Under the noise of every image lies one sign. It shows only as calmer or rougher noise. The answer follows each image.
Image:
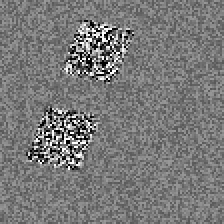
colon
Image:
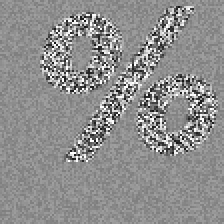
percent sign
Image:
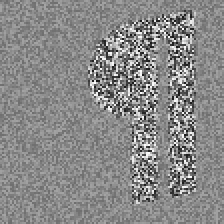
pilcrow
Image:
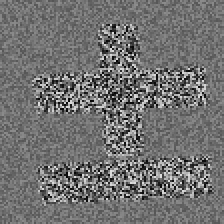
plus-minus sign
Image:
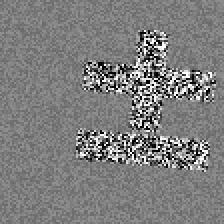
plus-minus sign
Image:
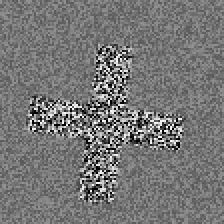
plus sign
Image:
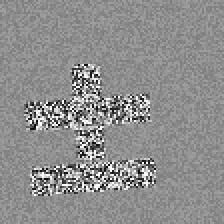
plus-minus sign
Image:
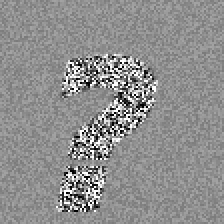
question mark
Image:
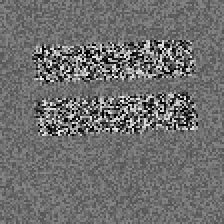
equals sign
